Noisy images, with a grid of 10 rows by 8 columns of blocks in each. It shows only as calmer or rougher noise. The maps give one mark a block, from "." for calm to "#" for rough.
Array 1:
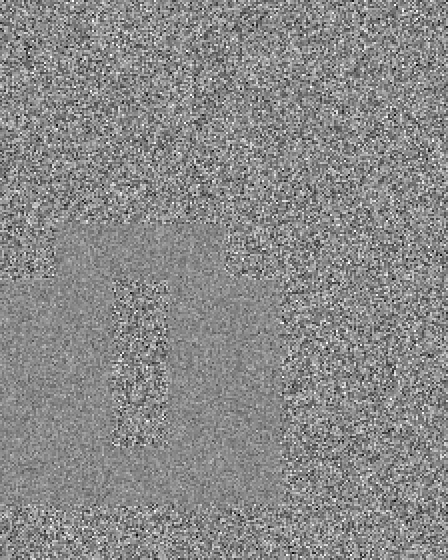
# # # # # # # #
# # # # # # # #
# # # # # # # #
# # # # # # # #
# . . . # # # #
. . # . . # # #
. . # . . # # #
. . # . . # # #
. . . . . # # #
# # # # # # # #
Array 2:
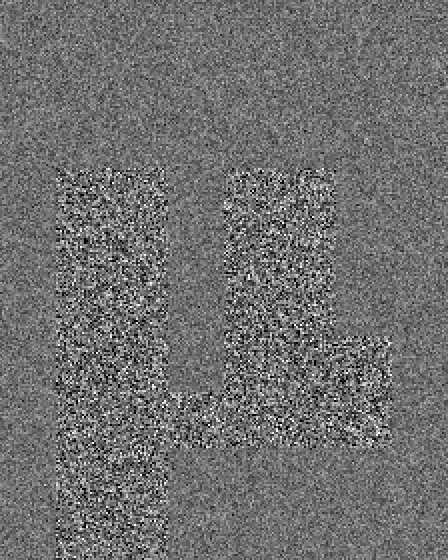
. . . . . . . .
. . . . . . . .
. . . . . . . .
. # # . # # . .
. # # . # # . .
. # # . # # . .
. # # . # # # .
. # # # # # # .
. # # . . . . .
. # # . . . . .
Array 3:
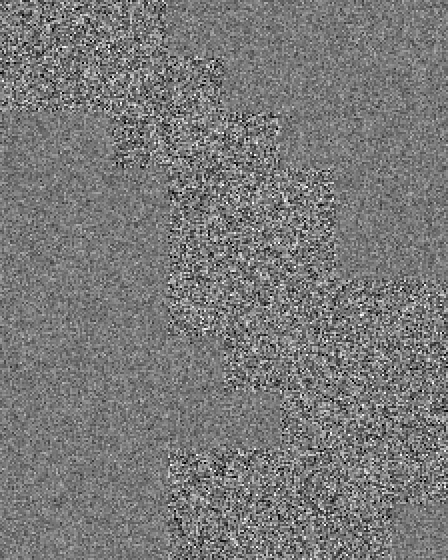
# # # . . . . .
# # # # . . . .
. . # # # . . .
. . . # # # . .
. . . # # # . .
. . . # # # # #
. . . . # # # #
. . . . . # # #
. . . # # # # #
. . . # # # # .
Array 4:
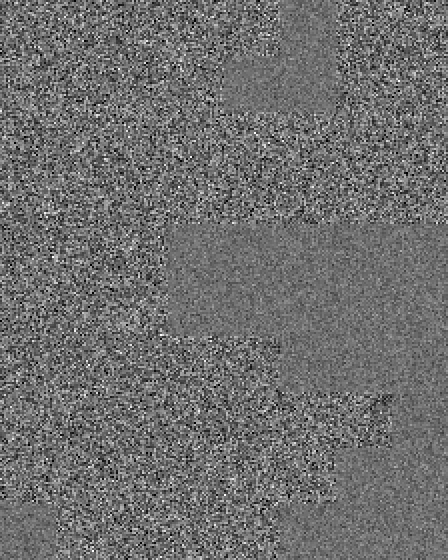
# # # # # . # #
# # # # . . # #
# # # # # # # #
# # # # # # # #
# # # . . . . .
# # # . . . . .
# # # # # . . .
# # # # # # # .
# # # # # # . .
. # # # # . . .
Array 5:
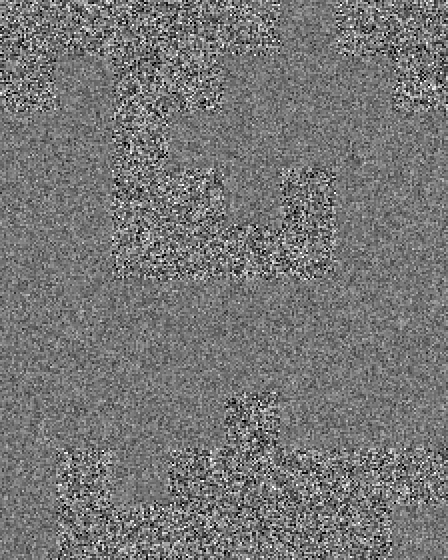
# # # # # . # #
# . # # . . . #
. . # . . . . .
. . # # . # . .
. . # # # # . .
. . . . . . . .
. . . . . . . .
. . . . # . . .
. # . # # # # #
. # # # # # # .
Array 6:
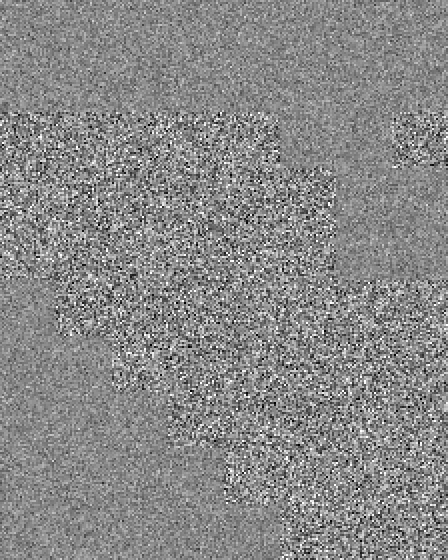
. . . . . . . .
. . . . . . . .
# # # # # . . #
# # # # # # . .
# # # # # # . .
. # # # # # # #
. . # # # # # #
. . . # # # # #
. . . . # # # #
. . . . . # # #
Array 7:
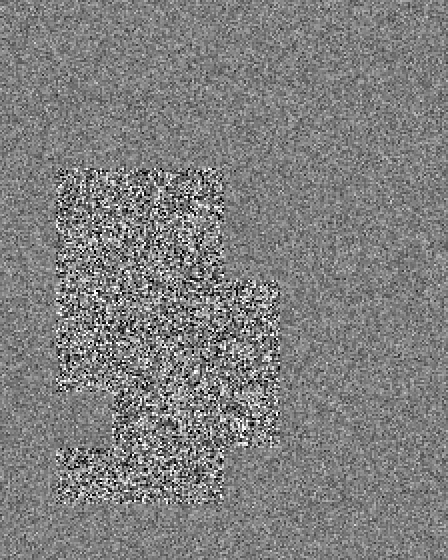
. . . . . . . .
. . . . . . . .
. . . . . . . .
. # # # . . . .
. # # # . . . .
. # # # # . . .
. # # # # . . .
. . # # # . . .
. # # # . . . .
. . . . . . . .
